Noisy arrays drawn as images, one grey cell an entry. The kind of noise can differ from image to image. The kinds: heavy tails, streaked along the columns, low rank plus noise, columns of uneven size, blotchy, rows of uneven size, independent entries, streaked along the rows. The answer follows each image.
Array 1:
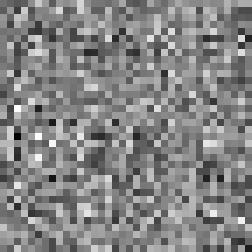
low rank plus noise
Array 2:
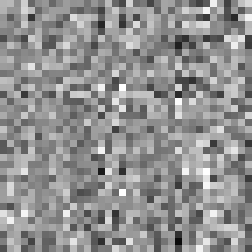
low rank plus noise
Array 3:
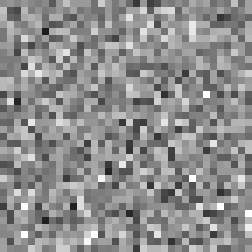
independent entries
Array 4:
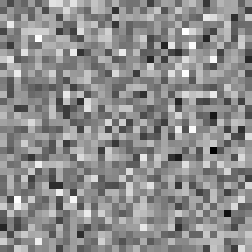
independent entries
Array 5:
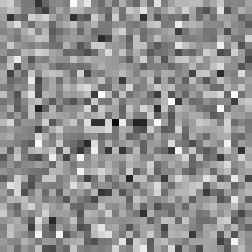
low rank plus noise
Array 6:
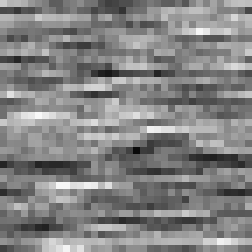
streaked along the rows
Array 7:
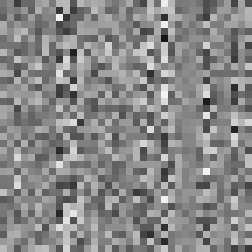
columns of uneven size
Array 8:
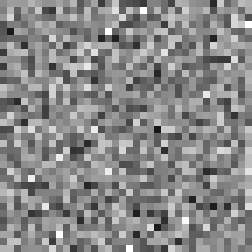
independent entries
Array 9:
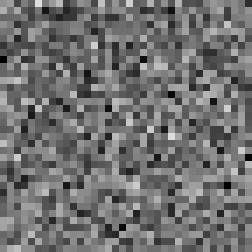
independent entries
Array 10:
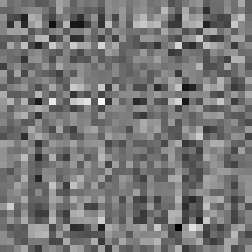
low rank plus noise
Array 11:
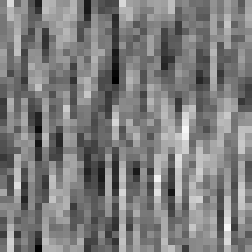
streaked along the columns
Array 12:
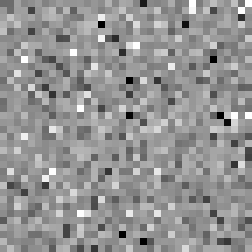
heavy tails
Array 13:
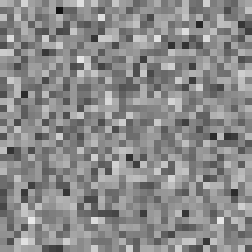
independent entries
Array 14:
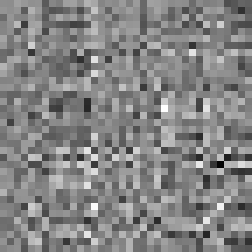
low rank plus noise
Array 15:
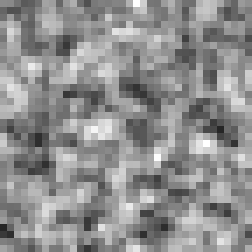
blotchy
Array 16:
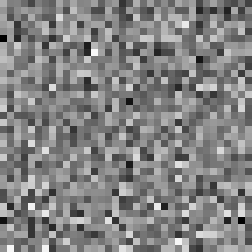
low rank plus noise
